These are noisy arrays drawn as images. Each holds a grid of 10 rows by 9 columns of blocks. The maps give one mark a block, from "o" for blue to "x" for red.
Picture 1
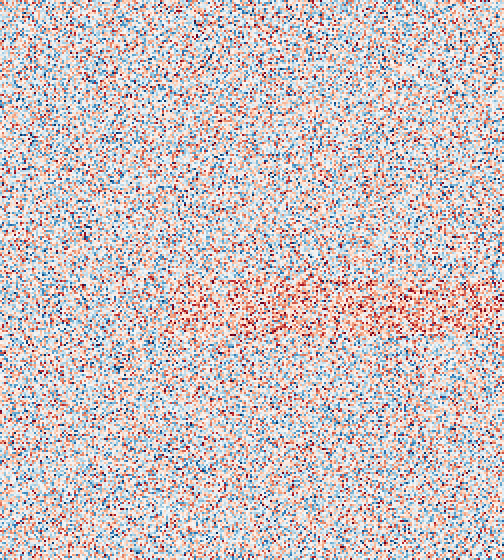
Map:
o o o o o o o o o
o o o o o o o o o
o o o o o o o o o
o o o o o o o o o
o o o o o o o o o
o o o x x x x x x
o o o o o o o o o
o o o o o o o o o
o o o o o o o o o
o o o o o o o o o
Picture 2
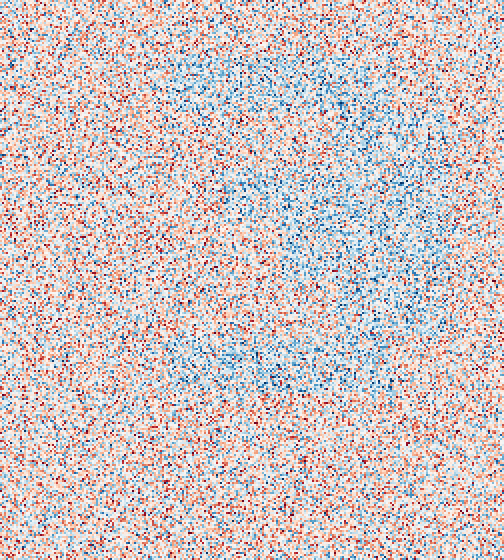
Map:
x x x x x x x x x
x x x o o o o x x
x x x x x x o o x
x x x x o o o o x
x x x x x o o o x
x x x x x x o o x
x x x o o o o x x
x x x x x x x x x
x x x x x x x x x
x x x x x x x x x
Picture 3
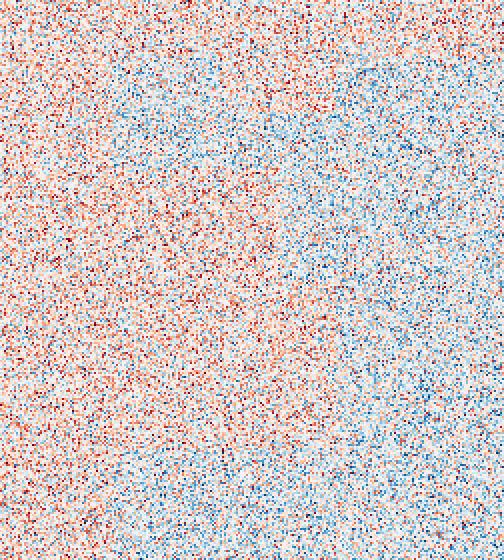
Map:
x x x x x x x x x
x x o o x x o o o
x x o o o o o o o
x x x x x o o o o
x x x x x o o o o
x x x x x x o o o
x x x x x x o o o
x x x x x x o o o
x x o o o o o o o
x x o o o o o o o
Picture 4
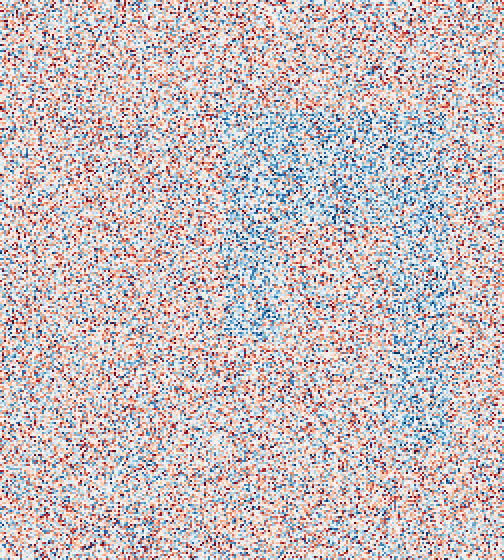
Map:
x x x x x x x x x
x x x x x x x x x
x x x x o o o o x
x x x x o o o o x
x x x x o x x o x
x x x x o x x o x
x x x x x x x o x
x x x x x x x o x
x x x x x x x x x
x x x x x x x x x
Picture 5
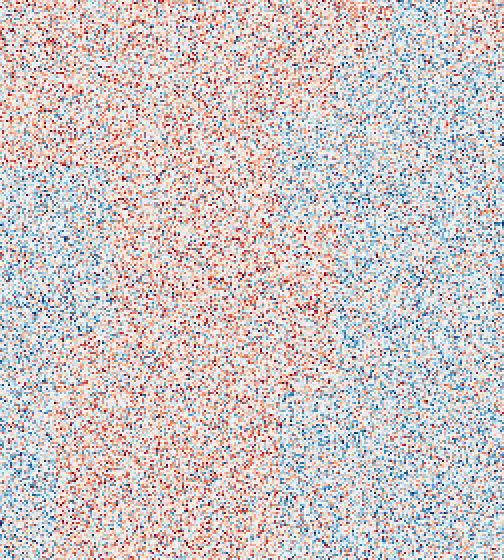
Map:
x x x x x x x o x
x x x x x x o o o
x x x x x o o o o
o o x x x o o o o
o o x x x x o o o
o o x x x x o o o
o x x x x x o o o
o x x x x o o o o
o x x x x o o o o
o x x x x o o o o
